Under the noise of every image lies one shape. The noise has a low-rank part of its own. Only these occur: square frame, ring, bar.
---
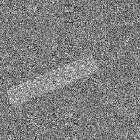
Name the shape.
bar
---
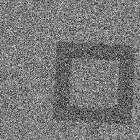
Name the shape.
square frame
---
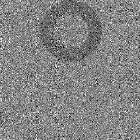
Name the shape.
ring
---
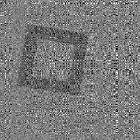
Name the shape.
square frame
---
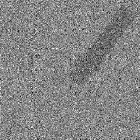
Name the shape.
bar
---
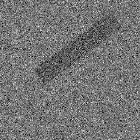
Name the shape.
bar
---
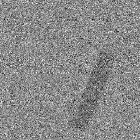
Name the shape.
bar
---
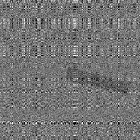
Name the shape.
bar
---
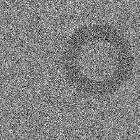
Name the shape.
ring
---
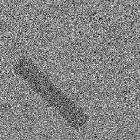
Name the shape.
bar
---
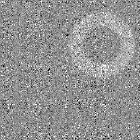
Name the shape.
ring
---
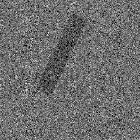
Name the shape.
bar
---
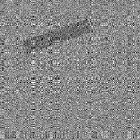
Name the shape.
bar
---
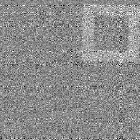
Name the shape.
square frame
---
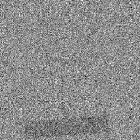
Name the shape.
bar
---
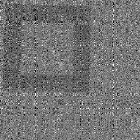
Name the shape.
square frame
